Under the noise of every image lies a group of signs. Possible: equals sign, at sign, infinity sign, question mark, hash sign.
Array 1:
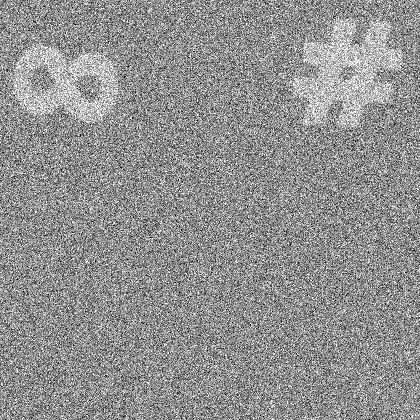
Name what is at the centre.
nothing
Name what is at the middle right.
nothing
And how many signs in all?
2
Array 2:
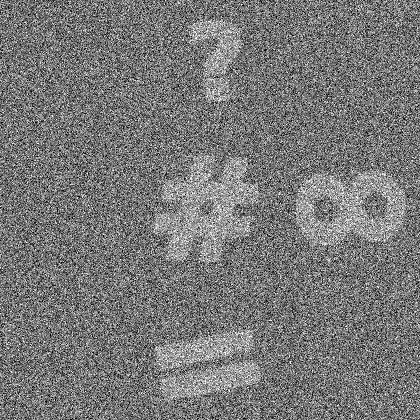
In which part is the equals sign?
bottom middle
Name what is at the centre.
hash sign
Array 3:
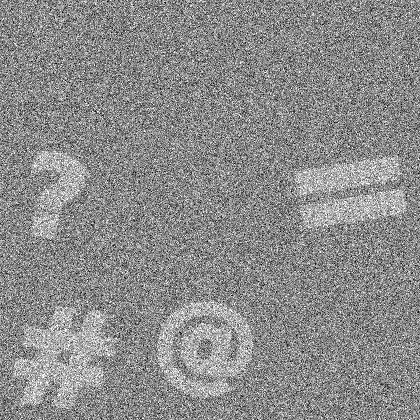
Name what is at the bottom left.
hash sign
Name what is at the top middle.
nothing
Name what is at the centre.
nothing
